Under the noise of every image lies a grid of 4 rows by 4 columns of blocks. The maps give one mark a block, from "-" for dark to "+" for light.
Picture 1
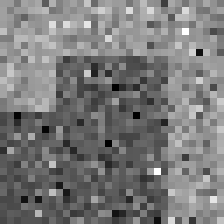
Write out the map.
++++
+--+
---+
---+
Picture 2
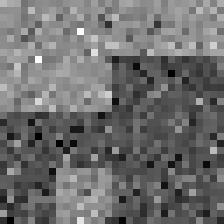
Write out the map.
++++
++--
----
-+--
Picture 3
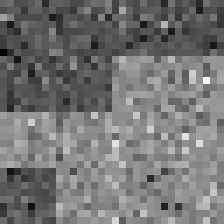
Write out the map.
----
--++
++++
-+++
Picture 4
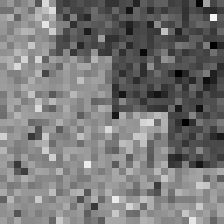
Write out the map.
+---
++--
+++-
++++
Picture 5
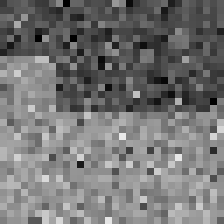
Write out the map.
----
+---
++++
++++
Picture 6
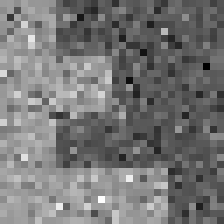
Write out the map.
+---
++--
+---
+++-
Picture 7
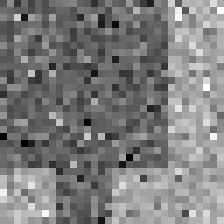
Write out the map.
---+
---+
---+
+-++
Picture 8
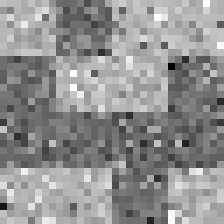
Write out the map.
+-++
-++-
----
++-+
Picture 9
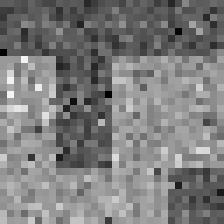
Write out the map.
----
+-++
+-++
+++-
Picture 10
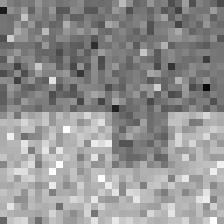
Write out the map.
----
----
++-+
++++
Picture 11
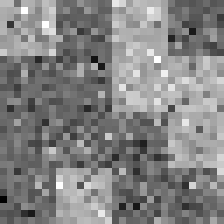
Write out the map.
+-+-
--++
---+
-+--
